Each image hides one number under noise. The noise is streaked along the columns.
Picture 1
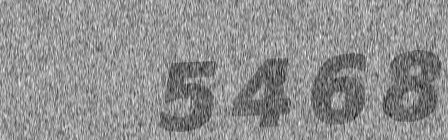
5468
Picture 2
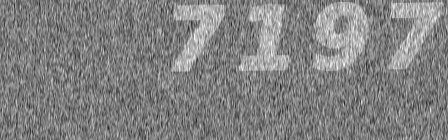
7197
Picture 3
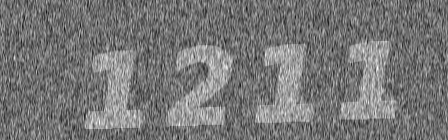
1211
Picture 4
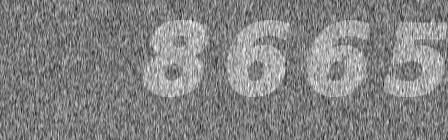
8665
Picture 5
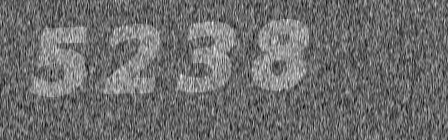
5238
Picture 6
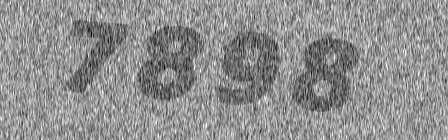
7898
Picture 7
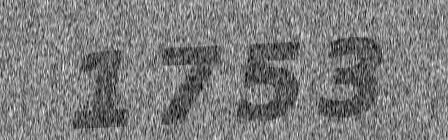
1753
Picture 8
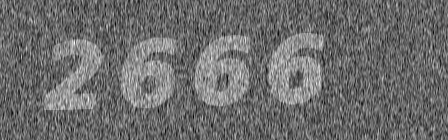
2666
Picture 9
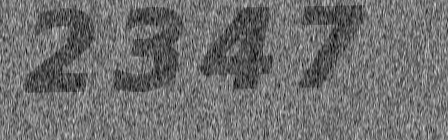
2347
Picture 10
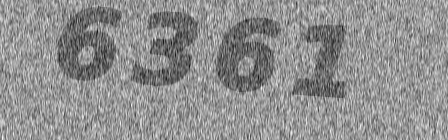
6361
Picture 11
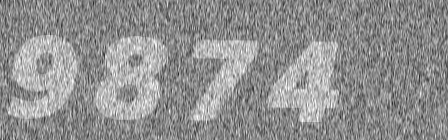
9874
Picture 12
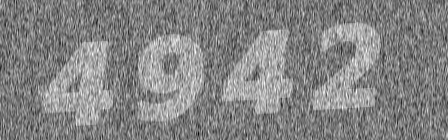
4942
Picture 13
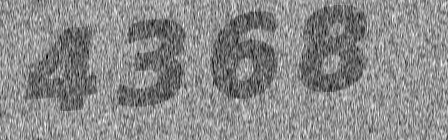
4368
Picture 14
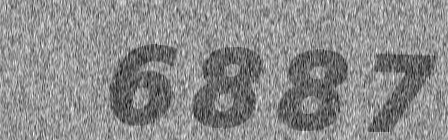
6887
